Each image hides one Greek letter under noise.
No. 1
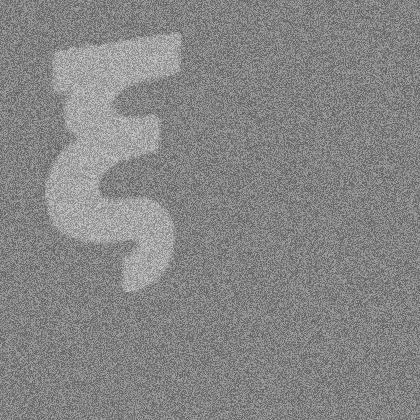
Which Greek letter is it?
xi
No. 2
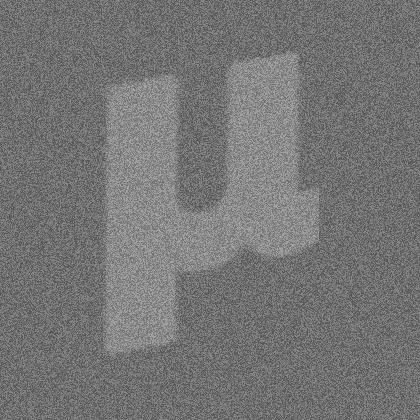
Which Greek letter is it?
mu
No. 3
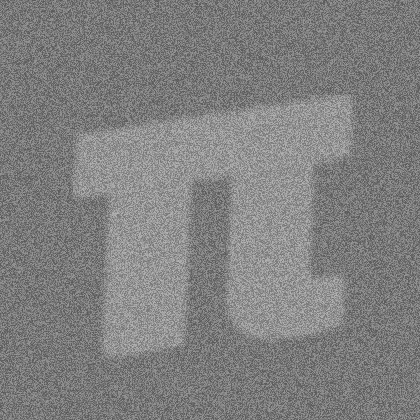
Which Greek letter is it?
pi
